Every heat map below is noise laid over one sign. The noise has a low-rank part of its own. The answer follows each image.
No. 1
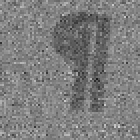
pilcrow
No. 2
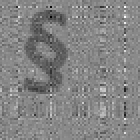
section sign
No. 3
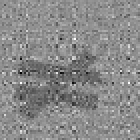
not-equal sign
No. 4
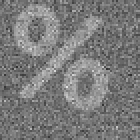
percent sign
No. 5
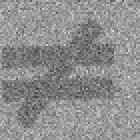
not-equal sign
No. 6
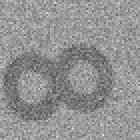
infinity sign
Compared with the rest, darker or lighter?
darker
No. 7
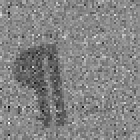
pilcrow
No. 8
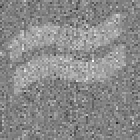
approximately sign
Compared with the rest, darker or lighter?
lighter
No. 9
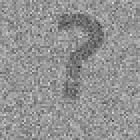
question mark
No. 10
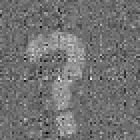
question mark
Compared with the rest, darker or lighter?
lighter
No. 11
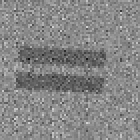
equals sign
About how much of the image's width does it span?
two thirds
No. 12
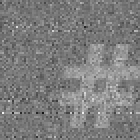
hash sign
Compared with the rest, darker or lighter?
lighter
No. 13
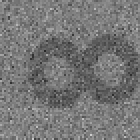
infinity sign
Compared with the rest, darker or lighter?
darker
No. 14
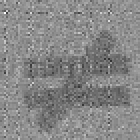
not-equal sign
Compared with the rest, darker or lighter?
darker
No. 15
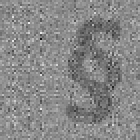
section sign
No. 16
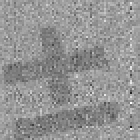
plus-minus sign
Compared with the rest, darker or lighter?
darker
